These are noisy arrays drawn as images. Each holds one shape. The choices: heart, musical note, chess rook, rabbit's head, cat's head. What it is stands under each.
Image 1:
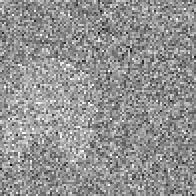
cat's head
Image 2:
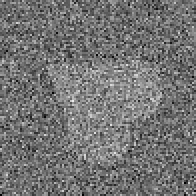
heart
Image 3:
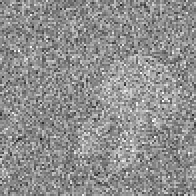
rabbit's head
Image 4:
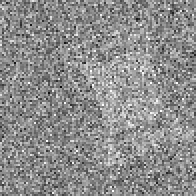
chess rook
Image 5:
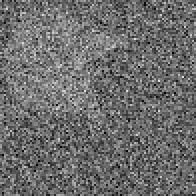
cat's head
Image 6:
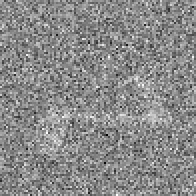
musical note
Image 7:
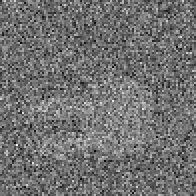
rabbit's head
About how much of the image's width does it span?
two thirds
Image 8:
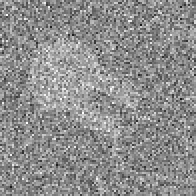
rabbit's head
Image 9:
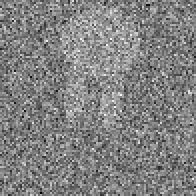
rabbit's head
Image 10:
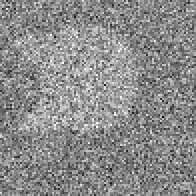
cat's head
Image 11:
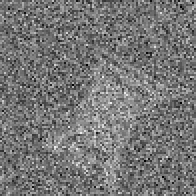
chess rook
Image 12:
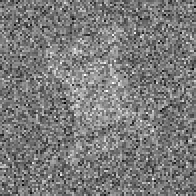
chess rook
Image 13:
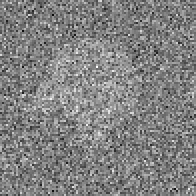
cat's head
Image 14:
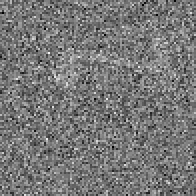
musical note
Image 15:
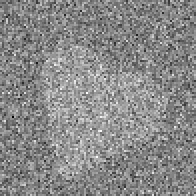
heart
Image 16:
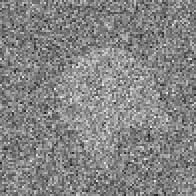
cat's head
